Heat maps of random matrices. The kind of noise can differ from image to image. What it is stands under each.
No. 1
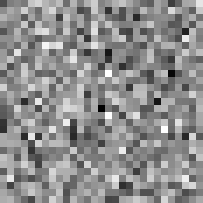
independent entries
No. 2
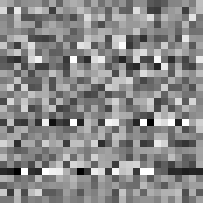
rows of uneven size
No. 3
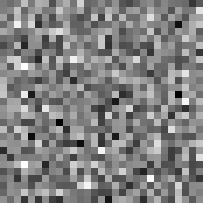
independent entries
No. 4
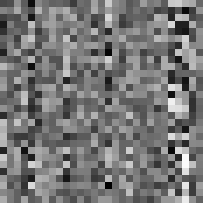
columns of uneven size
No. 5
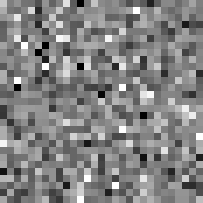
heavy tails
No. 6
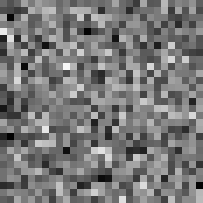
independent entries
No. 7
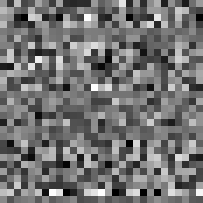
rows of uneven size
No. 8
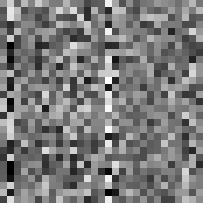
columns of uneven size
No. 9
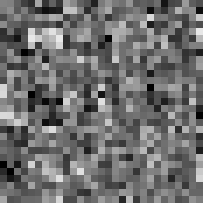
low rank plus noise
